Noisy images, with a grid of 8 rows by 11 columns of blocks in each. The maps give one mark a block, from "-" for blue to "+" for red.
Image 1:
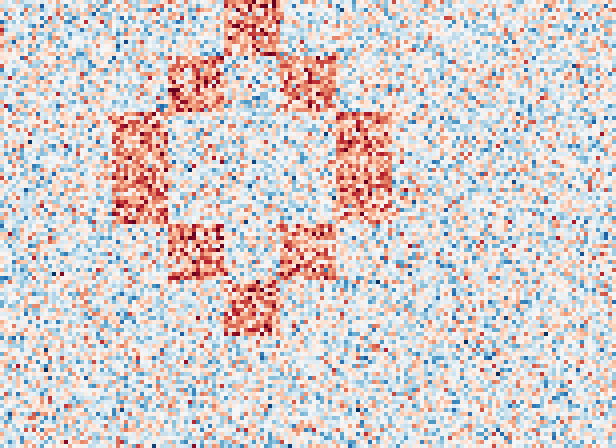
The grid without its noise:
- - - - + - - - - - -
- - - + - + - - - - -
- - + - - - + - - - -
- - + - - - + - - - -
- - - + - + - - - - -
- - - - + - - - - - -
- - - - - - - - - - -
- - - - - - - - - - -
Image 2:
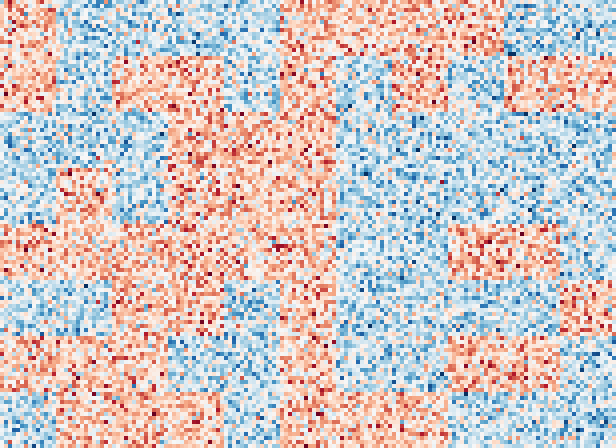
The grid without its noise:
+ - - - - + + + + - -
+ - + + - + - + - + +
- - - + + + - - - - -
- + - + + + - - - - -
+ + + + + + - - + + -
- - + + - + - - - - +
+ + + - - + - - + + -
- + + + - + + + - - -
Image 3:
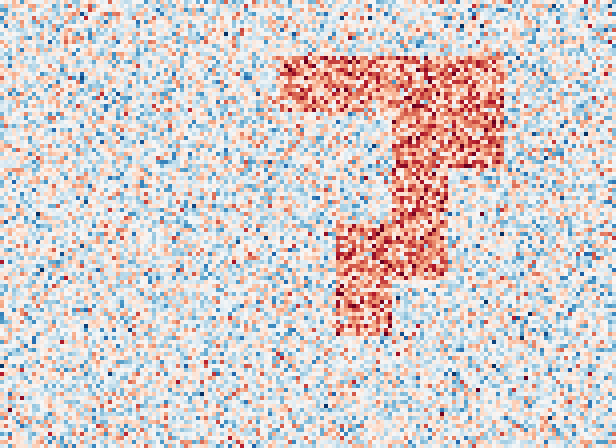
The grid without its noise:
- - - - - - - - - - -
- - - - - + + + + - -
- - - - - - - + + - -
- - - - - - - + - - -
- - - - - - + + - - -
- - - - - - + - - - -
- - - - - - - - - - -
- - - - - - - - - - -
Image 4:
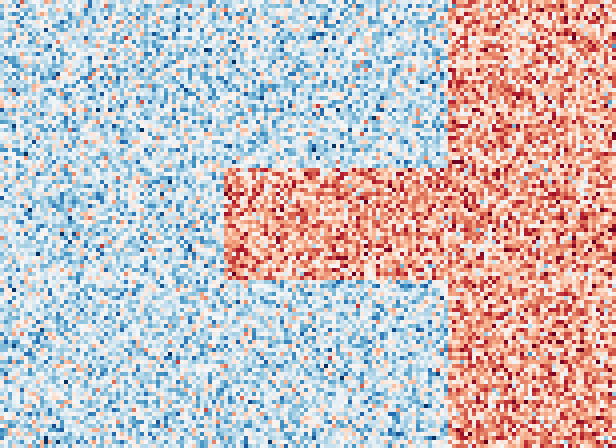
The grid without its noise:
- - - - - - - - + + +
- - - - - - - - + + +
- - - - - - - - + + +
- - - - + + + + + + +
- - - - + + + + + + +
- - - - - - - - + + +
- - - - - - - - + + +
- - - - - - - - + + +
